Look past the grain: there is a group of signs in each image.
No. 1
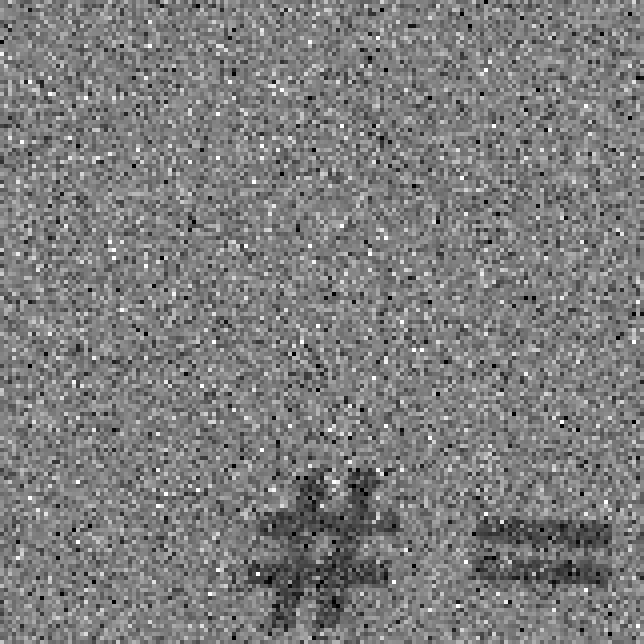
bottom middle: hash sign; bottom right: equals sign
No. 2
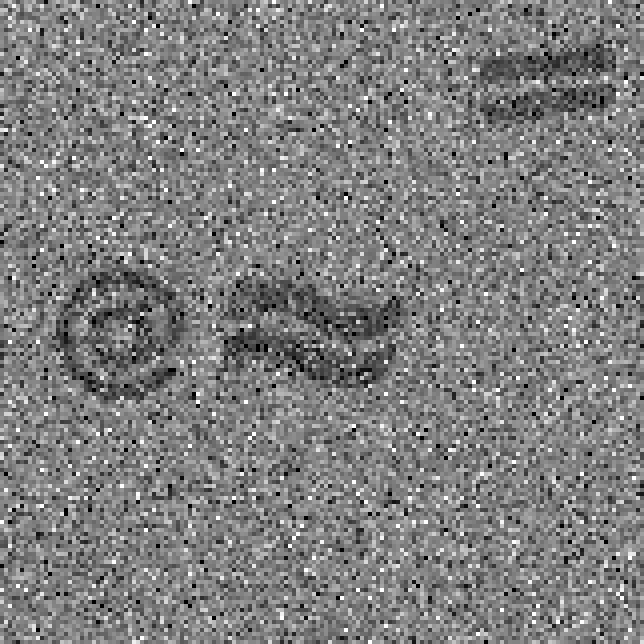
top right: equals sign; middle left: at sign; centre: approximately sign
